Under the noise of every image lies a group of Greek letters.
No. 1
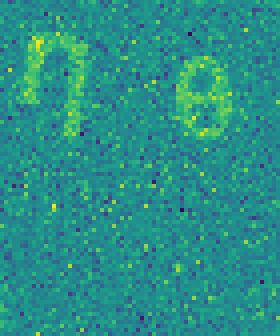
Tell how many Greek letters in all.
2
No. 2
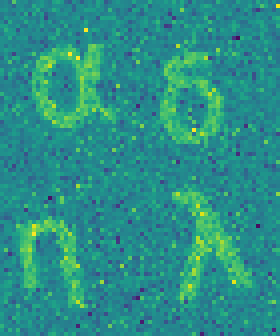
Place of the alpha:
top left
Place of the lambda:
bottom right
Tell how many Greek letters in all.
4
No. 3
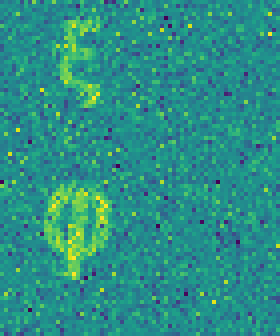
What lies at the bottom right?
nothing
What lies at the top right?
nothing
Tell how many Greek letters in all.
2
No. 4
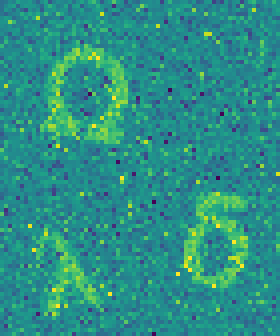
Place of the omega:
top left
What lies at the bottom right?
delta
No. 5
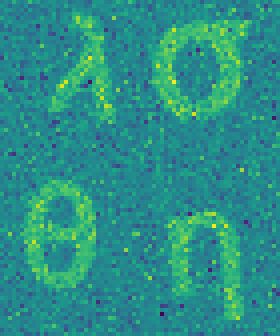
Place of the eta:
bottom right
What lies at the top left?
lambda
